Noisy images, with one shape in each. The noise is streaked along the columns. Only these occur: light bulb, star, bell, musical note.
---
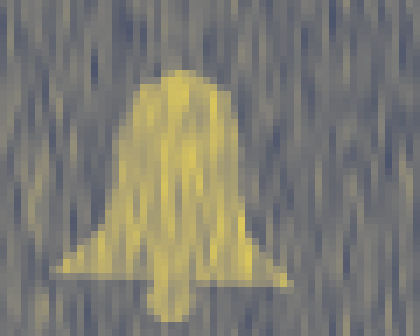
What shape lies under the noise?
bell
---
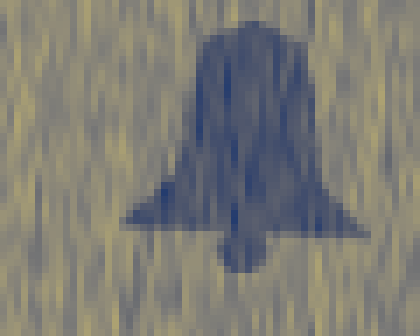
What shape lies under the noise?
bell
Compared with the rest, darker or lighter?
darker
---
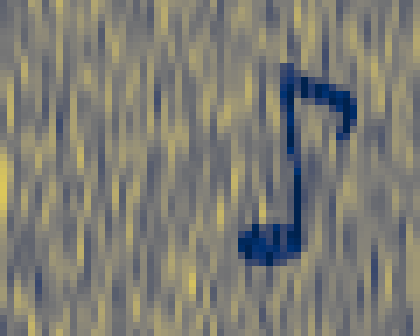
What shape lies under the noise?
musical note
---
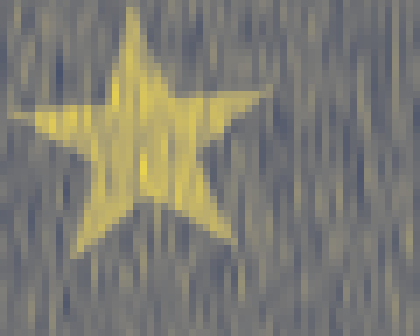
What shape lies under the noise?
star
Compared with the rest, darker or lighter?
lighter
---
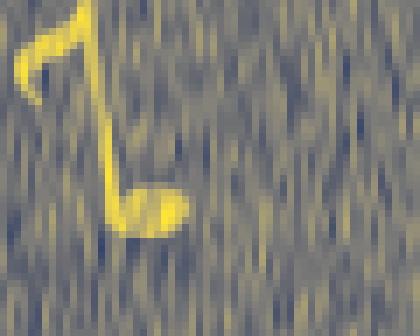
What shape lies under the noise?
musical note
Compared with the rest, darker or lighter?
lighter
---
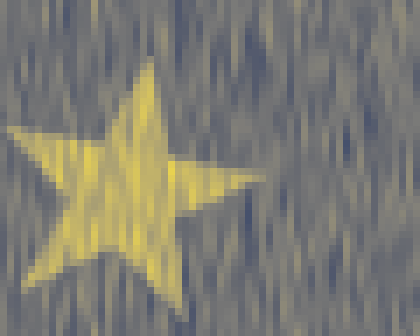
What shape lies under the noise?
star
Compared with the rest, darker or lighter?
lighter
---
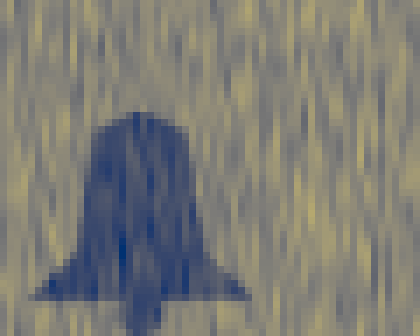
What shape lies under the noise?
bell
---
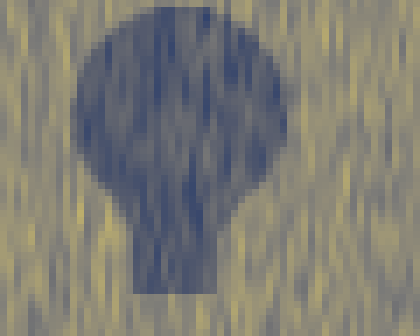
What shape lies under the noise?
light bulb
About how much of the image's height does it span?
nearly all
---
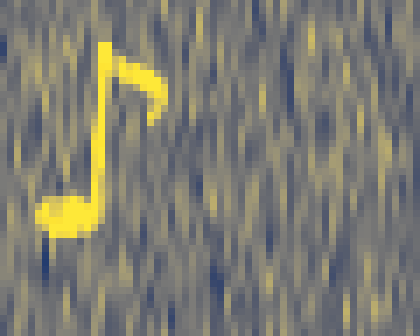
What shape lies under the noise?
musical note
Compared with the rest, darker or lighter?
lighter
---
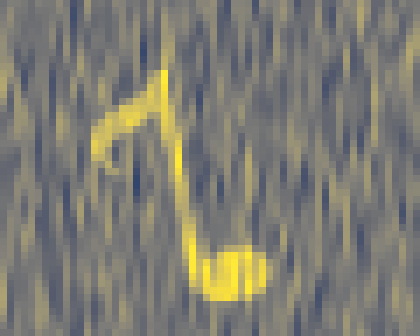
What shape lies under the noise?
musical note
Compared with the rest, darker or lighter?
lighter
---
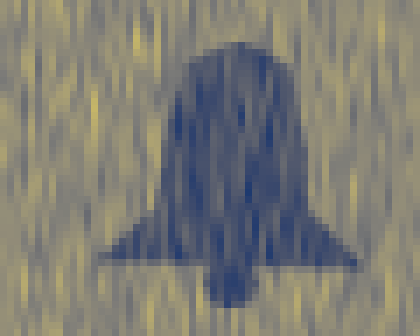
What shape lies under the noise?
bell
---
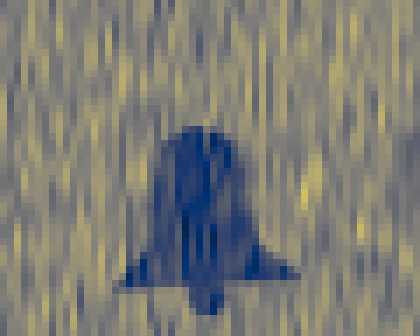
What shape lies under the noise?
bell
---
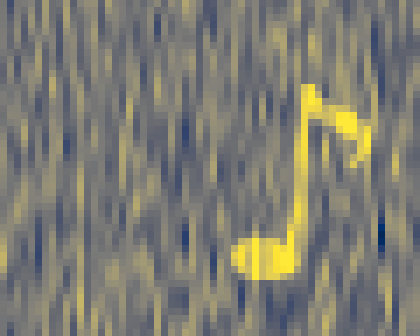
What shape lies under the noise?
musical note
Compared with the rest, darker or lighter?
lighter
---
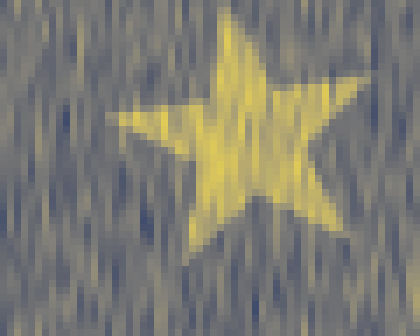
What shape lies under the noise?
star
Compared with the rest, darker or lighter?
lighter
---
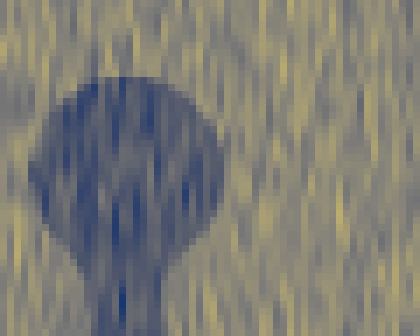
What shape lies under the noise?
light bulb
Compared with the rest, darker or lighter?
darker
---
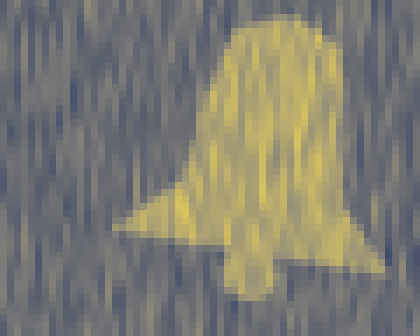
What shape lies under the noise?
bell
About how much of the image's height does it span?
nearly all
